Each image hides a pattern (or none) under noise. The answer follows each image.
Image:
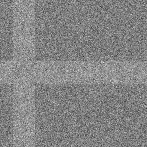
bands of rows crossing bands of columns
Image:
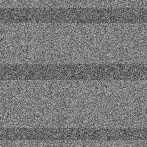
bands of rows
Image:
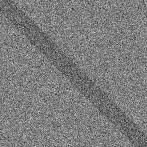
a diagonal band
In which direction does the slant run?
top left to bottom right
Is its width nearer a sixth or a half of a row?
a sixth
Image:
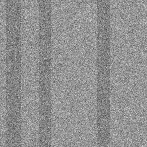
bands of columns
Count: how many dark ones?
3
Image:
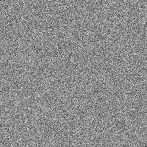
only noise
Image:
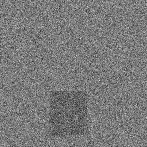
one block
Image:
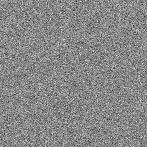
only noise
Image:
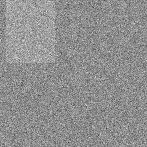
one block
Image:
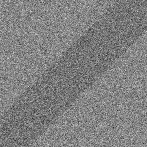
a diagonal band
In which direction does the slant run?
bottom left to top right
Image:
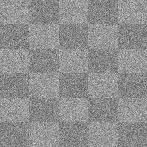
a checkerboard
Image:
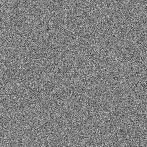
only noise
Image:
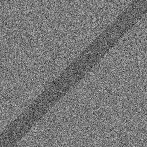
a diagonal band
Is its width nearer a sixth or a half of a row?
a sixth
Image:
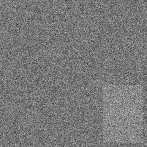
one block
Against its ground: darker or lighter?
lighter
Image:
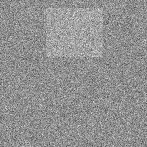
one block
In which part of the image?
top middle
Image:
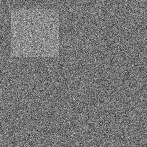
one block
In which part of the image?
top left
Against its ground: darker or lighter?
lighter
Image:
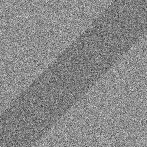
a diagonal band
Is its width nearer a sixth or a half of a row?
a half
